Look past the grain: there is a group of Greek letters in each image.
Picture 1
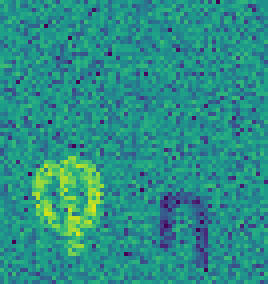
bottom left: light phi; bottom right: dark eta
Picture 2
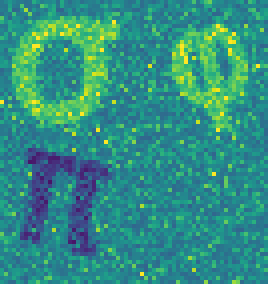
top left: light sigma; top right: light phi; bottom left: dark pi
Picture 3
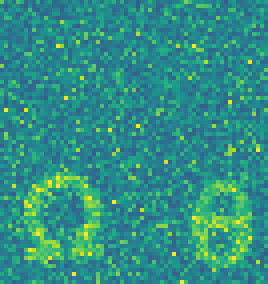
bottom left: light omega; bottom right: light theta
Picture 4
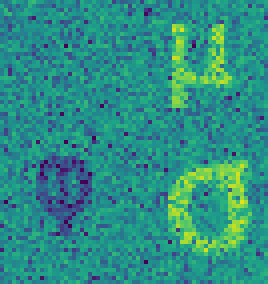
top right: light mu; bottom left: dark phi; bottom right: light sigma
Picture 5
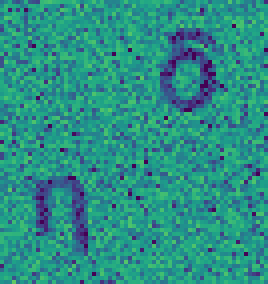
top right: dark delta; bottom left: dark eta
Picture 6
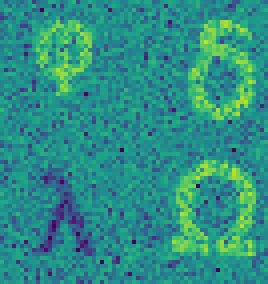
top left: light phi; top right: light delta; bottom left: dark lambda; bottom right: light omega
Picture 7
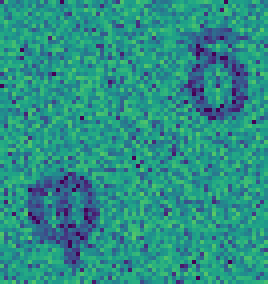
top right: dark delta; bottom left: dark phi
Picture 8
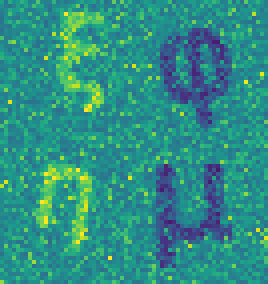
top left: light xi; top right: dark phi; bottom left: light eta; bottom right: dark mu
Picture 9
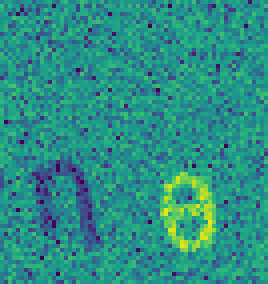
bottom left: dark eta; bottom right: light theta
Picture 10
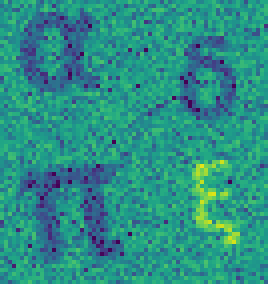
top left: dark alpha; top right: dark delta; bottom left: dark pi; bottom right: light xi
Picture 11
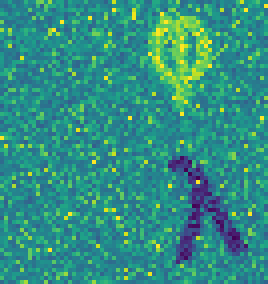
top right: light phi; bottom right: dark lambda
